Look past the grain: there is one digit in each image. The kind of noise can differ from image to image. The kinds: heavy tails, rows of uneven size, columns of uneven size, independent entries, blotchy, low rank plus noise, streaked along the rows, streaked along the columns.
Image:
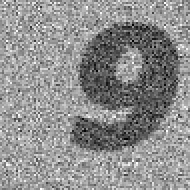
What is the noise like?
low rank plus noise
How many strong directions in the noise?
one
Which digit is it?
9
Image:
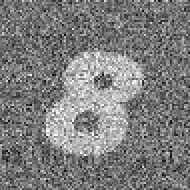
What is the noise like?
low rank plus noise
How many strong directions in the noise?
three or four
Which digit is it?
8
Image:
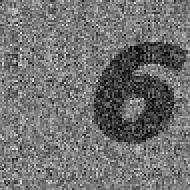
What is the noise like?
low rank plus noise
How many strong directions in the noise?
one
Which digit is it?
6
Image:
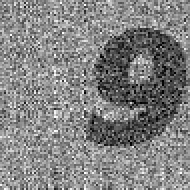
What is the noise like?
low rank plus noise
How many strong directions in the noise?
one
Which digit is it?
9
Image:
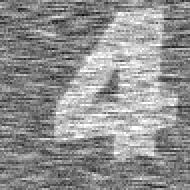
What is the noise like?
streaked along the rows
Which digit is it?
4
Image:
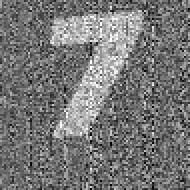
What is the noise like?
columns of uneven size
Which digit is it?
7
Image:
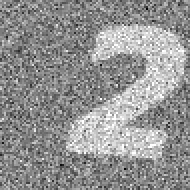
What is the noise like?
independent entries
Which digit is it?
2
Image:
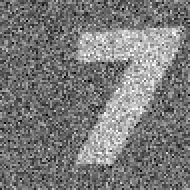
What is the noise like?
independent entries
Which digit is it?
7
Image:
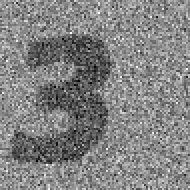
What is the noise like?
independent entries
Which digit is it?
3
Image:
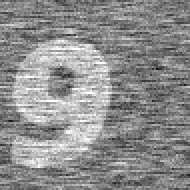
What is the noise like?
streaked along the rows
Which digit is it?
9
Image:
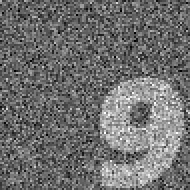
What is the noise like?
independent entries
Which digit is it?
9
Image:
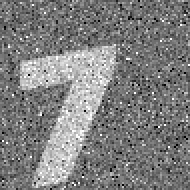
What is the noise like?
heavy tails
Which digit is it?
7
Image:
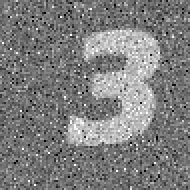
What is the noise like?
heavy tails
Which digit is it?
3
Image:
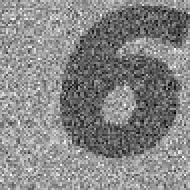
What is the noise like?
low rank plus noise
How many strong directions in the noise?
two
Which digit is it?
6
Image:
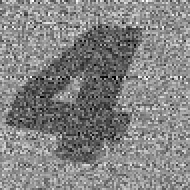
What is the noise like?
rows of uneven size
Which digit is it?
4
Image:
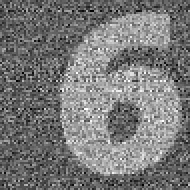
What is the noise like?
rows of uneven size
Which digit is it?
6
